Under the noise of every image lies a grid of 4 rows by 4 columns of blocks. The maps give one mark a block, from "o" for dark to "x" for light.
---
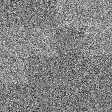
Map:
ooxx
xxox
xooo
oooo
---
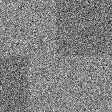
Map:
xxoo
xxoo
oxxx
oxxx
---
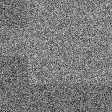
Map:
oxxx
xxxx
oxxx
oooo
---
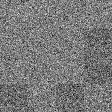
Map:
xxxx
xxxo
xxxo
oxox
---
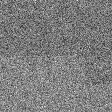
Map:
oooo
oooo
xxxo
xxxx
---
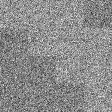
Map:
xxxo
oxxx
ooxx
ooox
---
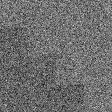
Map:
xxxx
oxxx
ooxx
ooox
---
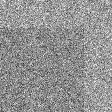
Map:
xxxx
ooox
ooox
ooox
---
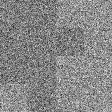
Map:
ooxx
ooox
ooxx
xoxx
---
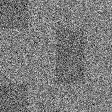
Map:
oxxx
xxox
xxox
oxxx
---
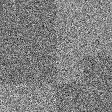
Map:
ooxx
ooxx
ooxo
xxoo
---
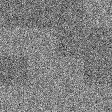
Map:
ooox
xxoo
oxxo
xxxx
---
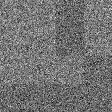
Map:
xxox
xxox
xxxo
oooo
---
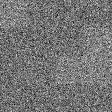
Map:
xooo
ooox
ooxx
oooo
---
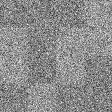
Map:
ooox
xoxx
xoxo
oxoo
